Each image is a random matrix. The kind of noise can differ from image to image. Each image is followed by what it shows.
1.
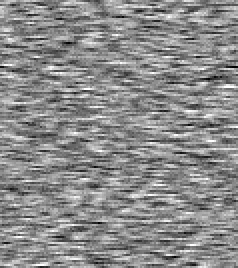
streaked along the rows
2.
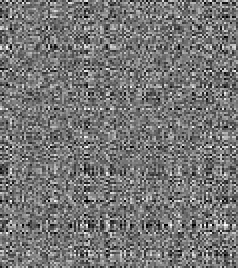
low rank plus noise
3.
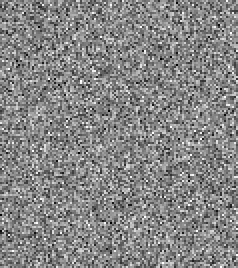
independent entries
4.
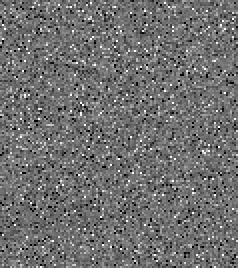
heavy tails
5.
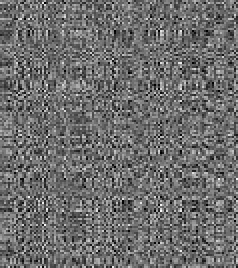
low rank plus noise
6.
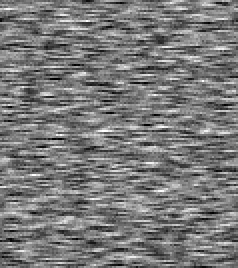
streaked along the rows
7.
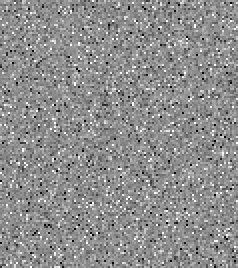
heavy tails
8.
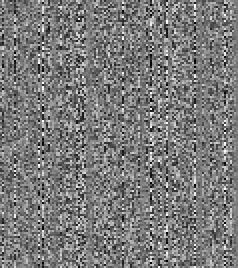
columns of uneven size
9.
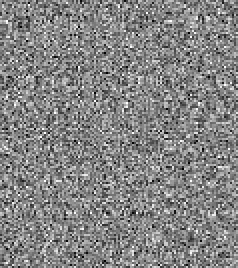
low rank plus noise
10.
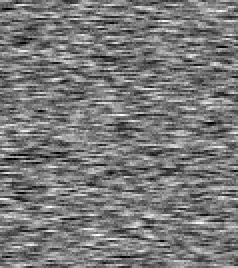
streaked along the rows
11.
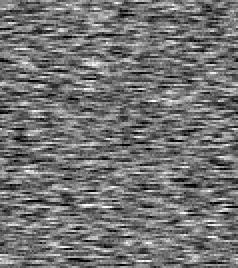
streaked along the rows
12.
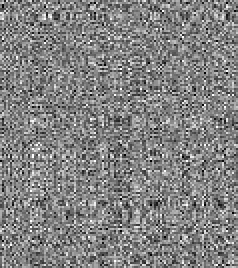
low rank plus noise
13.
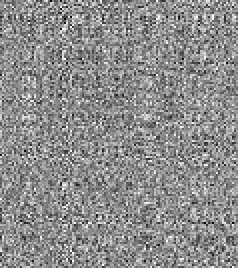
low rank plus noise
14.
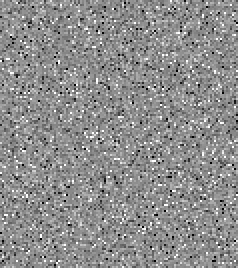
heavy tails
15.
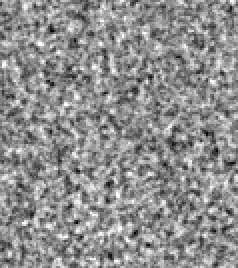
blotchy
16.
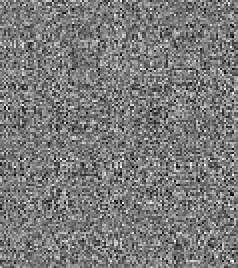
low rank plus noise
